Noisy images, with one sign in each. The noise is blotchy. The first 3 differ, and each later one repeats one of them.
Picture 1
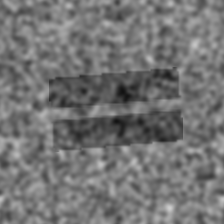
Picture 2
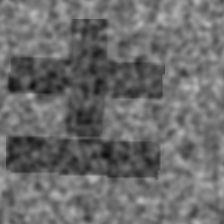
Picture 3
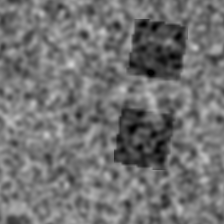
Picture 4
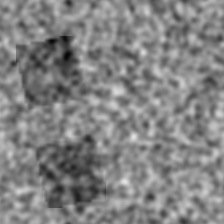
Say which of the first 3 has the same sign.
3
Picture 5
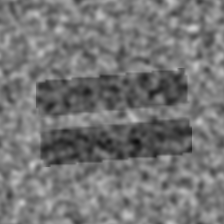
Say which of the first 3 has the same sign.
1
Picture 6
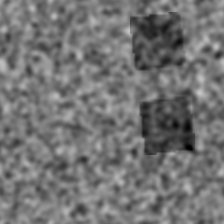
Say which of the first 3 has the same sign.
3
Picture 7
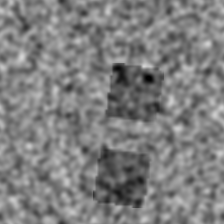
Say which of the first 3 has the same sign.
3
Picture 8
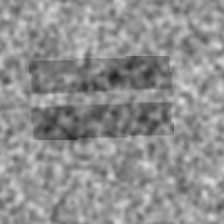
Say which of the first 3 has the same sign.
1
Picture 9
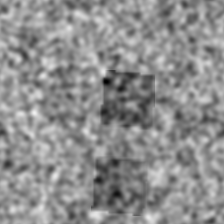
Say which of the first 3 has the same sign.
3
